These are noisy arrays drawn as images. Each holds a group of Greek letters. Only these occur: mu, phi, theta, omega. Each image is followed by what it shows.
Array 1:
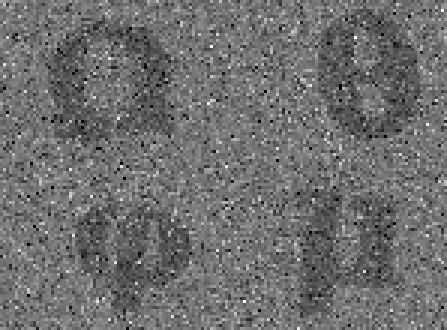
top left: omega; top right: theta; bottom left: phi; bottom right: mu
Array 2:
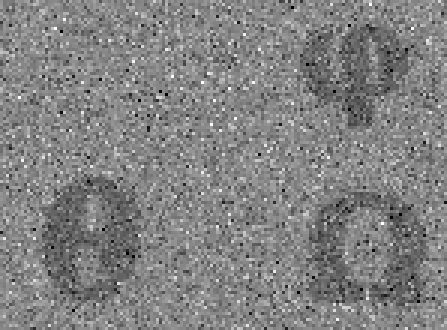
top right: phi; bottom left: theta; bottom right: omega
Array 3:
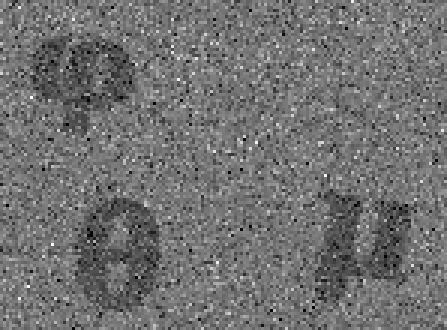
top left: phi; bottom left: theta; bottom right: mu
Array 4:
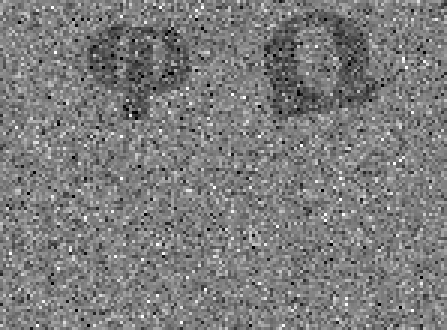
top left: phi; top right: omega
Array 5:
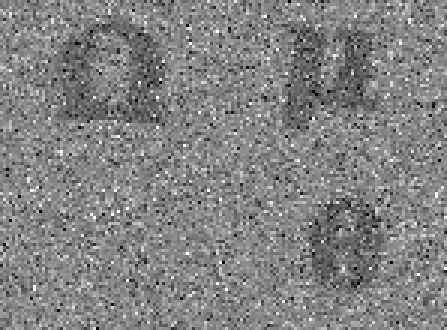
top left: omega; top right: mu; bottom right: theta
